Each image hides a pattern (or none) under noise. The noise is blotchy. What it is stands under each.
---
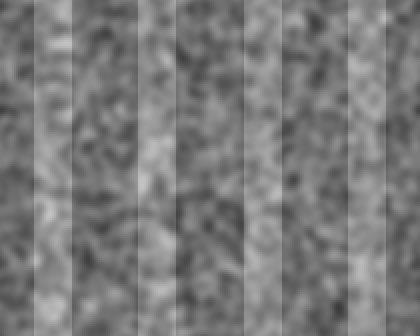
vertical stripes
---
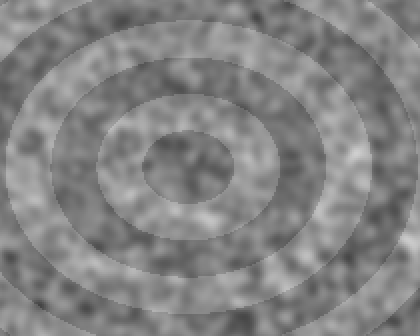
rings round one point
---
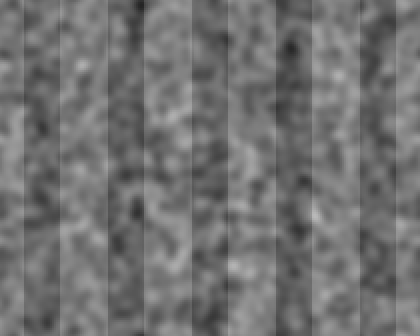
vertical stripes
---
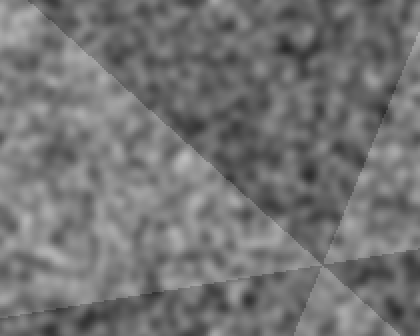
spokes from one point
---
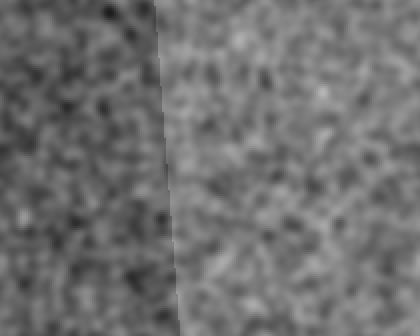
a sharp edge
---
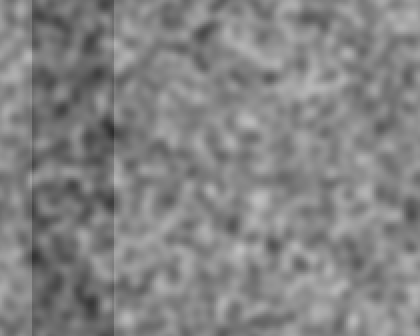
one vertical stripe
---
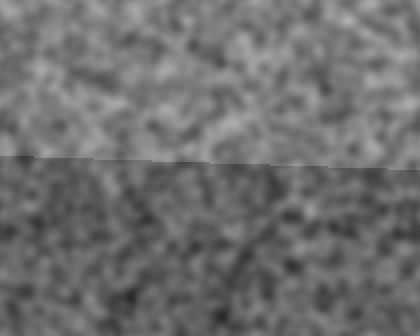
a sharp edge
